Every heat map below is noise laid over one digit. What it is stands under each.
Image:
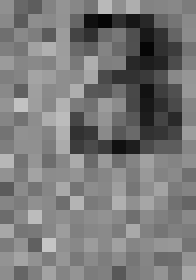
3
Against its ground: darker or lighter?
darker
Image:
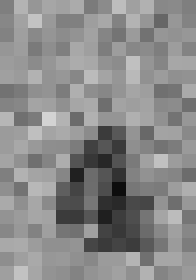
4
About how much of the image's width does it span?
half
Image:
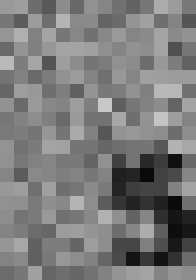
5
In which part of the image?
bottom right
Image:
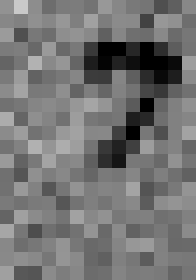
7
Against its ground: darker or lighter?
darker
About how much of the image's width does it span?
half
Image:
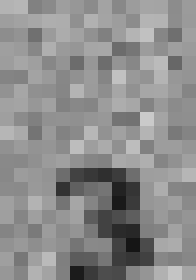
3
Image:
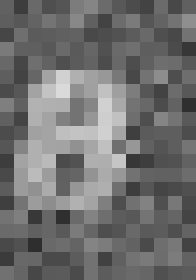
8
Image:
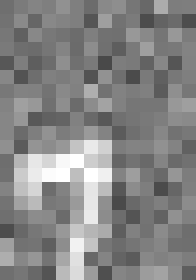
7
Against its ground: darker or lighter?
lighter
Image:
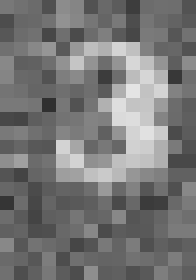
3
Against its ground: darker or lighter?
lighter
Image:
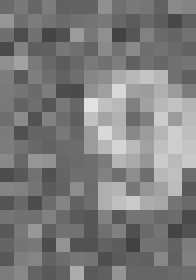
9
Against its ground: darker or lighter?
lighter
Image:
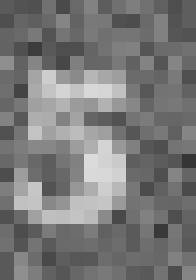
5
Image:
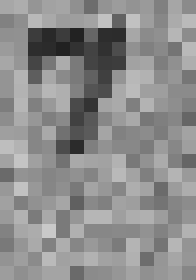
7
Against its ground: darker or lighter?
darker
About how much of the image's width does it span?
half
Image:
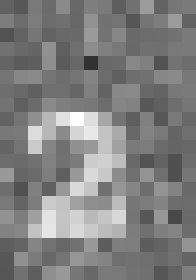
2
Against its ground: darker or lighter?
lighter
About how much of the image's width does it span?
half
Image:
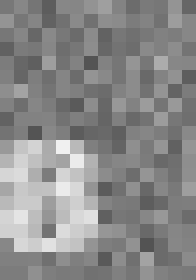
8
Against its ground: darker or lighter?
lighter
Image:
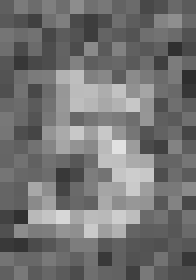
5
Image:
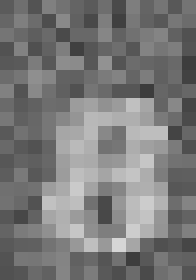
8
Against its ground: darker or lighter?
lighter
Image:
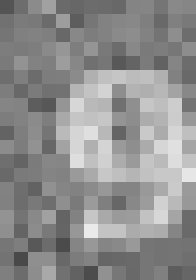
9
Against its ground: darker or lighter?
lighter
